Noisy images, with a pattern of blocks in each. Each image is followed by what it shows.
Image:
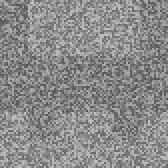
left and right mirror each other
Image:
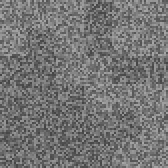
mirrored about the diagonal from the bottom left
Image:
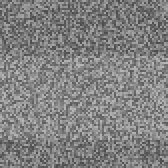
left and right mirror each other
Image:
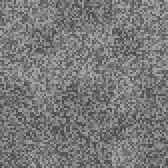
left and right mirror each other
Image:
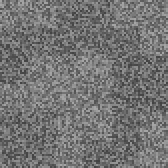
mirrored about the diagonal from the bottom left
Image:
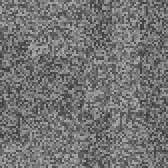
top and bottom mirror each other
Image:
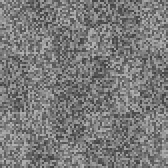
top and bottom mirror each other
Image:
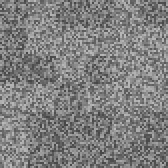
no symmetry
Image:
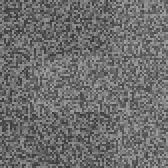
top and bottom mirror each other
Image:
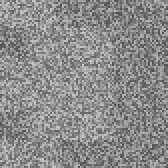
top and bottom mirror each other
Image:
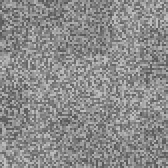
the same after a half turn
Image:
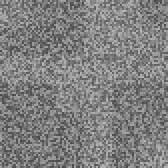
mirrored about the diagonal from the bottom left
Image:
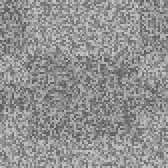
left and right mirror each other
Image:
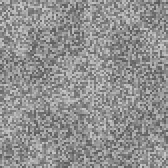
mirrored about the diagonal from the top left
